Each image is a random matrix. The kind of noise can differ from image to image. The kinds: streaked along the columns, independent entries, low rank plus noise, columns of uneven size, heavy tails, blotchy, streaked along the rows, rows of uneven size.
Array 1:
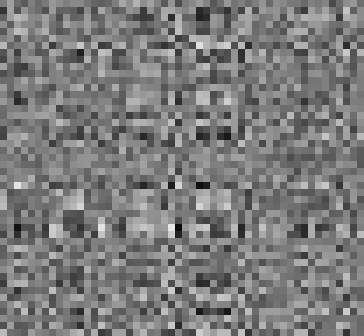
low rank plus noise
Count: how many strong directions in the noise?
two
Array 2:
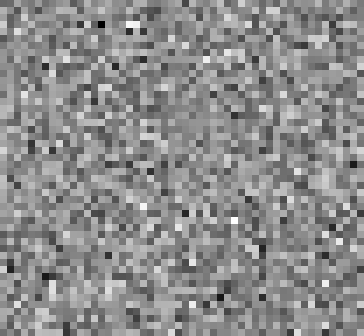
independent entries
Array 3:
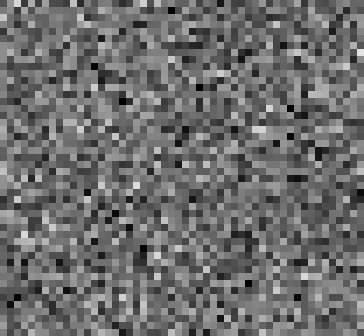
independent entries
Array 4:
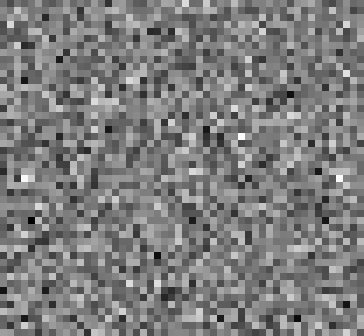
independent entries
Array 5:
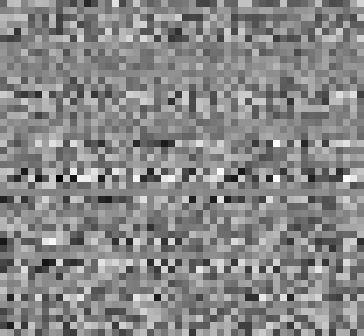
rows of uneven size
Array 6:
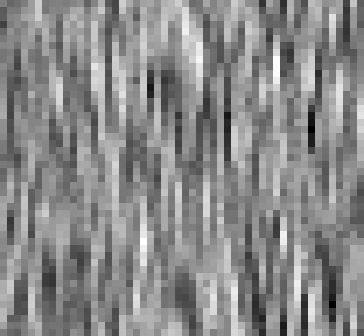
streaked along the columns
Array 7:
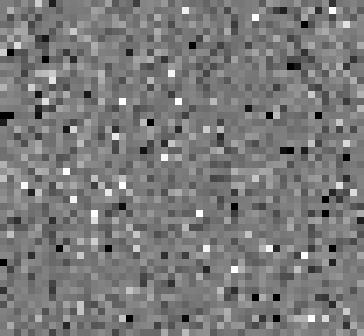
heavy tails
